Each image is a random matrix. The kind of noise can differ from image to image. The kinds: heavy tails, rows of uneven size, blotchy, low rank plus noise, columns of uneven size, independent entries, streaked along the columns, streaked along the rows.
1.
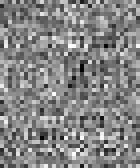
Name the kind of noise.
low rank plus noise
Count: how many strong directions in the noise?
two
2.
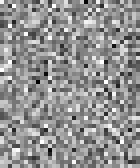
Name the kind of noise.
low rank plus noise
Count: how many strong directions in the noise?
two
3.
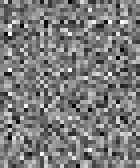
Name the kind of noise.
low rank plus noise
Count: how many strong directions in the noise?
three or four
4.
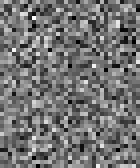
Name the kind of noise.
low rank plus noise
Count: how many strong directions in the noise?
two
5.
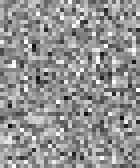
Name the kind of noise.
independent entries
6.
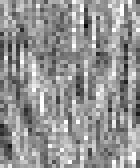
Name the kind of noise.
streaked along the columns
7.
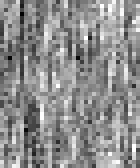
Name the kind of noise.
streaked along the columns
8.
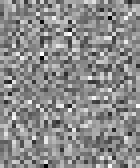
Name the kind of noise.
low rank plus noise
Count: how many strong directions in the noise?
three or four
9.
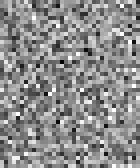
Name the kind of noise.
independent entries
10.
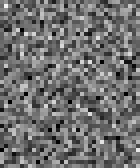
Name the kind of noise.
independent entries
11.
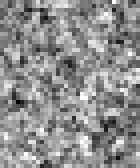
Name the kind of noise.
blotchy
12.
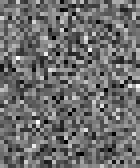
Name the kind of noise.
independent entries
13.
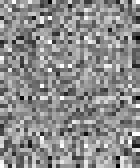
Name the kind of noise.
low rank plus noise
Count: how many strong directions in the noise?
two
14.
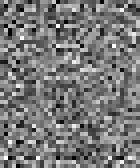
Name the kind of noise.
low rank plus noise
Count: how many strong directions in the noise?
one
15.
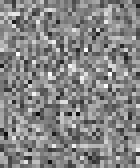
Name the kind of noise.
independent entries
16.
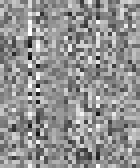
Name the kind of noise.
columns of uneven size
